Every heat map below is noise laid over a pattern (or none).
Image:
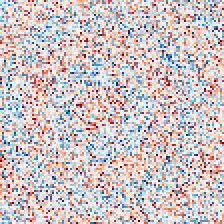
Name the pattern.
rings round one point
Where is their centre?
centre
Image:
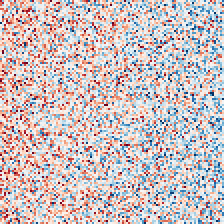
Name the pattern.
a smooth slope
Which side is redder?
left
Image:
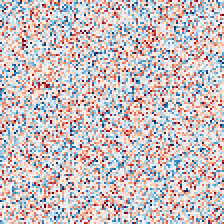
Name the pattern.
diagonal stripes
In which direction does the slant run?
bottom left to top right
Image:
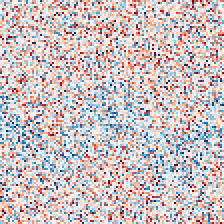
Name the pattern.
a wavy band
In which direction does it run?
left to right
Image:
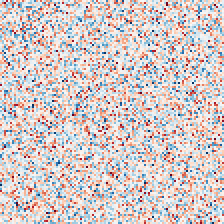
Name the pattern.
only noise
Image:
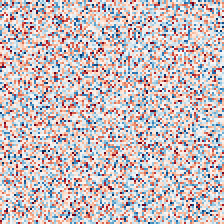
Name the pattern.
only noise
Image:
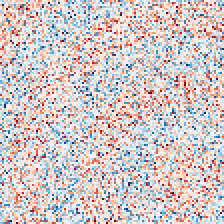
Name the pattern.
rings round one point
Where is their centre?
bottom right
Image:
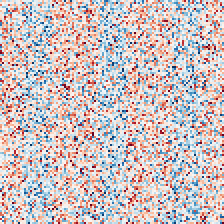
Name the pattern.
vertical stripes
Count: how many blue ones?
3
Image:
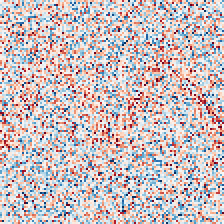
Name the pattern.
a wavy band
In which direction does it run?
left to right
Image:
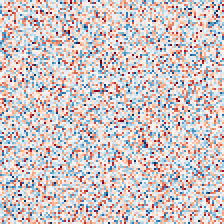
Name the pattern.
only noise
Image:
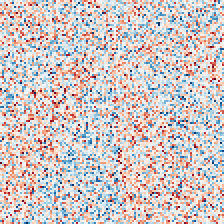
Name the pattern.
spokes from one point
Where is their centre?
top middle
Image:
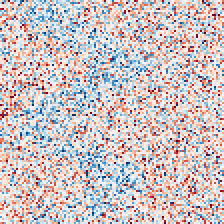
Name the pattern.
a wavy band
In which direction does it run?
top to bottom
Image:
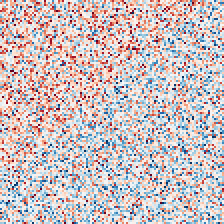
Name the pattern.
a sharp edge
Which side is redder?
top left
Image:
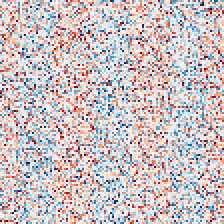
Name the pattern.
vertical stripes
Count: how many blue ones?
3
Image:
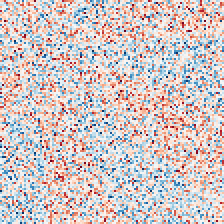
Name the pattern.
spokes from one point
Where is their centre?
top left
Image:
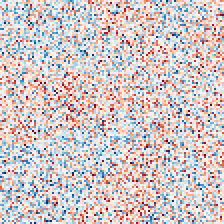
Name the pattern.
spokes from one point
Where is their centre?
middle right
